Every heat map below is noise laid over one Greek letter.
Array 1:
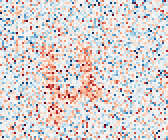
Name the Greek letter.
mu
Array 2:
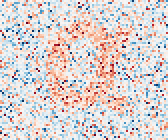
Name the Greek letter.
alpha
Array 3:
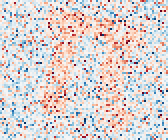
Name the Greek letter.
pi
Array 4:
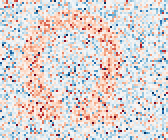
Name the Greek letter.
omega
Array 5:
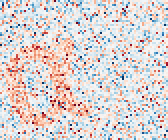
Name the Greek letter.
alpha
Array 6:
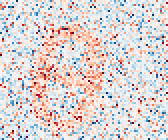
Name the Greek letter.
theta
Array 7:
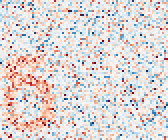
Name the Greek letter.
delta
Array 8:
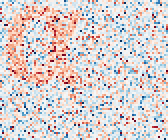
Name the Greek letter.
alpha
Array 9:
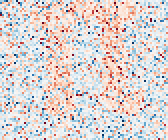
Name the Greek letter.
pi
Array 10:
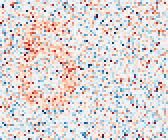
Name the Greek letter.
delta
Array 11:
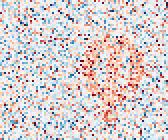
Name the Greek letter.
phi
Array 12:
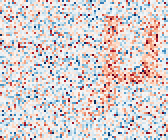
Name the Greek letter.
mu
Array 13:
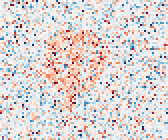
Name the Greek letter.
phi
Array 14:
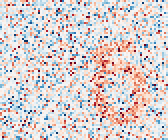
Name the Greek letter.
delta
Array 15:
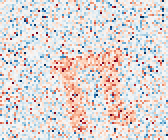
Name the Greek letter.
pi
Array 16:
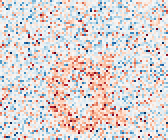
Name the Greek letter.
alpha
